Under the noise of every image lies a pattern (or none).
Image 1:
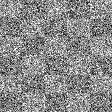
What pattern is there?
a checkerboard
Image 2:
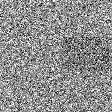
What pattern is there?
one block
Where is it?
middle right
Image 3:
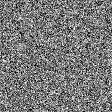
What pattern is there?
only noise
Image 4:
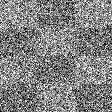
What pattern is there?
a checkerboard
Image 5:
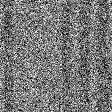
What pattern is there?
bands of columns
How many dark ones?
4
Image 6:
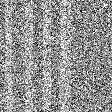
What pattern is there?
bands of columns
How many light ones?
4
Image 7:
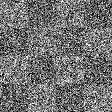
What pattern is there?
a checkerboard
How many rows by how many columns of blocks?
4 by 4
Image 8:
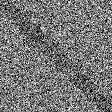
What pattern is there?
a diagonal band
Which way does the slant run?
top left to bottom right
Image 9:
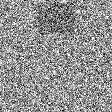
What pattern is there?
one block
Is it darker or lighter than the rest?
darker
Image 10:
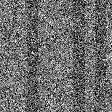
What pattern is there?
bands of columns
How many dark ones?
3
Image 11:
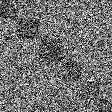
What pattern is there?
blocks along the diagonal
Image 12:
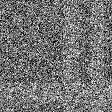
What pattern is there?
bands of rows crossing bands of columns
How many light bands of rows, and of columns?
1 and 2
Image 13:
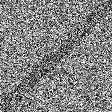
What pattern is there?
a diagonal band
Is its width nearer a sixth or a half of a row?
a sixth
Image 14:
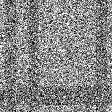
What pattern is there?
bands of rows crossing bands of columns
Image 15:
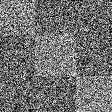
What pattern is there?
blocks along the diagonal
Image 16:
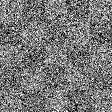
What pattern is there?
a checkerboard
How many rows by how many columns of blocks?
5 by 5
